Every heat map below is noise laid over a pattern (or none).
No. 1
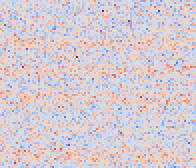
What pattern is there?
bands of rows
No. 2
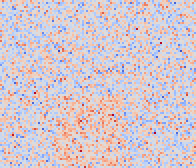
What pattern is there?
one block
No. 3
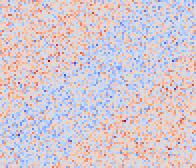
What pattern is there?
a diagonal band
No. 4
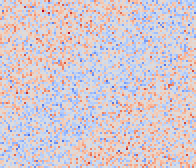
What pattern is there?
a diagonal band
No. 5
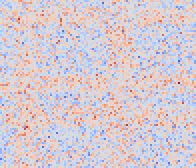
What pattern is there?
bands of rows crossing bands of columns
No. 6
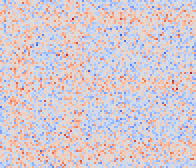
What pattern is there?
bands of rows crossing bands of columns
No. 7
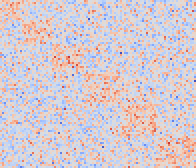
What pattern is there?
blocks along the diagonal
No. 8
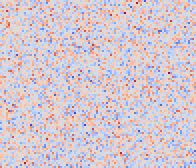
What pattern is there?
only noise
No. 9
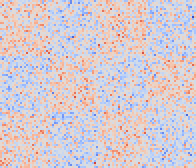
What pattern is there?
a checkerboard
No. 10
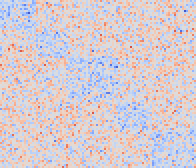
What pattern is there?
blocks along the diagonal
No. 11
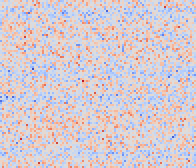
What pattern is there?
bands of rows
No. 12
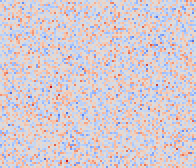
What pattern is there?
only noise
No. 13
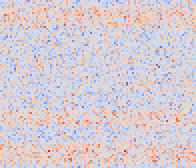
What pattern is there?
bands of rows
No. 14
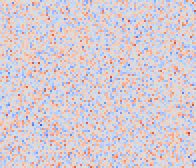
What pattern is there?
only noise
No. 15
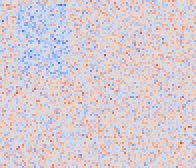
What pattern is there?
one block
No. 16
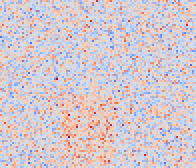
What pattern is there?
one block
